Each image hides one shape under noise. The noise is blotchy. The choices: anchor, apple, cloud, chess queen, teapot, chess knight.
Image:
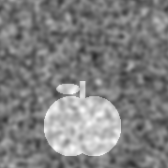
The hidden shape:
apple
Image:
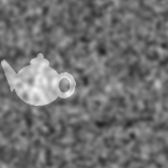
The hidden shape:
teapot
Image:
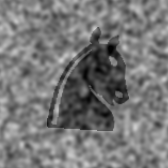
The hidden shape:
chess knight
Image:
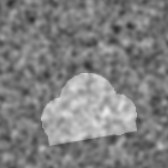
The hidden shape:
cloud
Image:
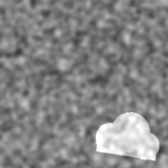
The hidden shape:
cloud
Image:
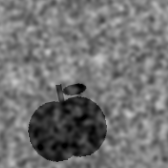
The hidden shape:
apple
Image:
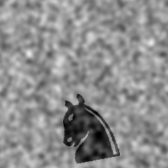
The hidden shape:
chess knight
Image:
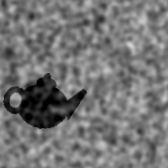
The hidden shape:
teapot
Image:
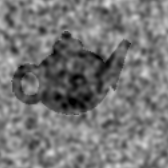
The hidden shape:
teapot
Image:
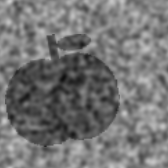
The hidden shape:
apple
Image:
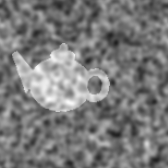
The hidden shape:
teapot
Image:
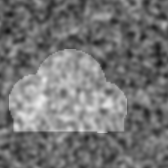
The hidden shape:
cloud
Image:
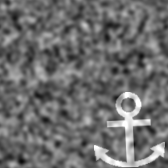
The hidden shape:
anchor
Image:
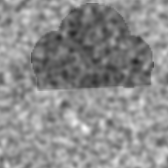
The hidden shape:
cloud
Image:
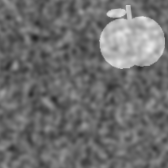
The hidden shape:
apple
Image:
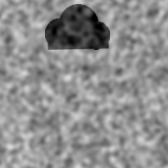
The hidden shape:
cloud
